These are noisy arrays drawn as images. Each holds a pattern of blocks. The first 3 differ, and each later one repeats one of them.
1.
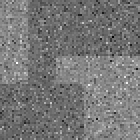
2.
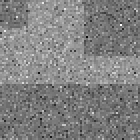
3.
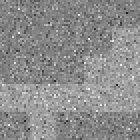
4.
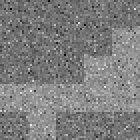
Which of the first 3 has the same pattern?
3
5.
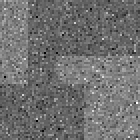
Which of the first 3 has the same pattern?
1
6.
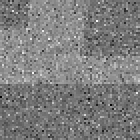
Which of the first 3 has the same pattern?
2
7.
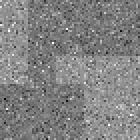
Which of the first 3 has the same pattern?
1
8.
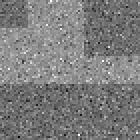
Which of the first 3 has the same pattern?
2
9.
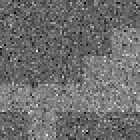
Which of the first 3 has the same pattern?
3
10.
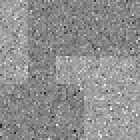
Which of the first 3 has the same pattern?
1
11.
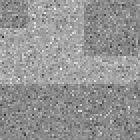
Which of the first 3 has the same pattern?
2
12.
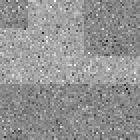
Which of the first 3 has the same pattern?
2
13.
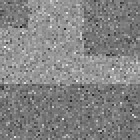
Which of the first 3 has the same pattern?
2
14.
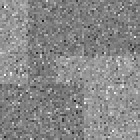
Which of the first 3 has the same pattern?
1
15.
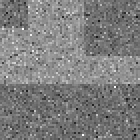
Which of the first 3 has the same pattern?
2
